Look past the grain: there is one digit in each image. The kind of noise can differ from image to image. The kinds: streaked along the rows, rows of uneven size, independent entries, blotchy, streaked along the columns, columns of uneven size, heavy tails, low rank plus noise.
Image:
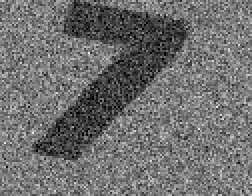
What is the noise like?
independent entries
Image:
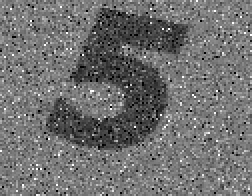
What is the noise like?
heavy tails
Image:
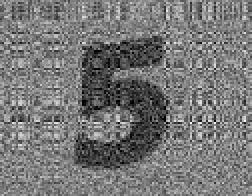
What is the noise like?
low rank plus noise
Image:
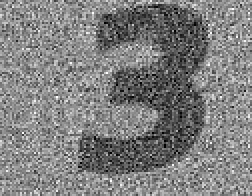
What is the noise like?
low rank plus noise
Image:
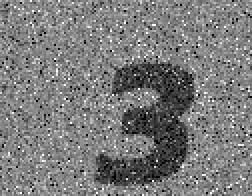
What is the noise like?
heavy tails
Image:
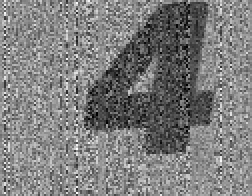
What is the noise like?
columns of uneven size
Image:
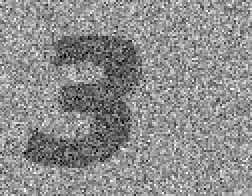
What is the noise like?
independent entries
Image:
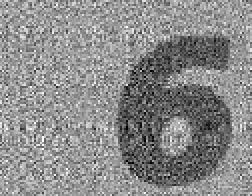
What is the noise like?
low rank plus noise
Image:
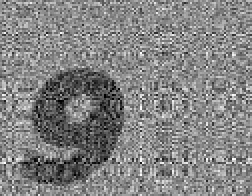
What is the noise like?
low rank plus noise
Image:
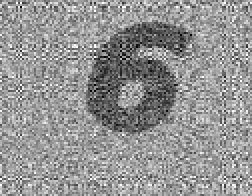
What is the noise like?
low rank plus noise
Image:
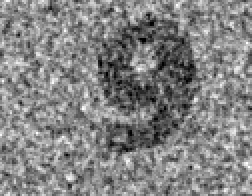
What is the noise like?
blotchy
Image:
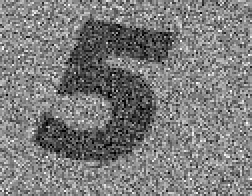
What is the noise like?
independent entries
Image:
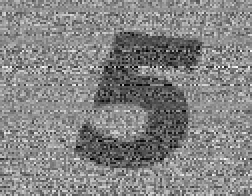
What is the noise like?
rows of uneven size
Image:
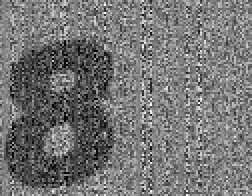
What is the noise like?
columns of uneven size
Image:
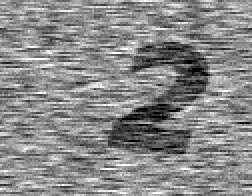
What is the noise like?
streaked along the rows
